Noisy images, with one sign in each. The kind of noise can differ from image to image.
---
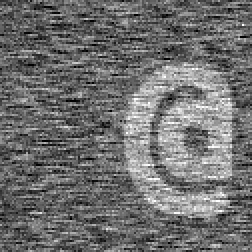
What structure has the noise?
streaked along the rows
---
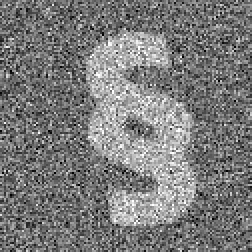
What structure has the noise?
low rank plus noise
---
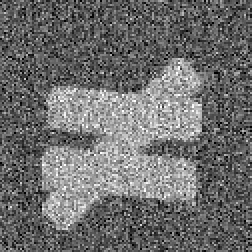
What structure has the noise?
low rank plus noise
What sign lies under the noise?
not-equal sign
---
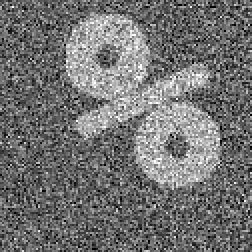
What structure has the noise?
low rank plus noise
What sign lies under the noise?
percent sign
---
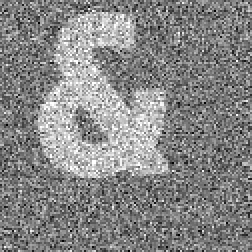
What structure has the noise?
low rank plus noise
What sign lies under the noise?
ampersand
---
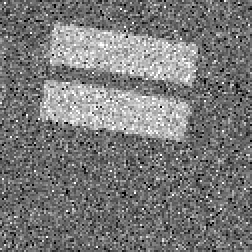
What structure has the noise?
heavy tails
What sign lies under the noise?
equals sign
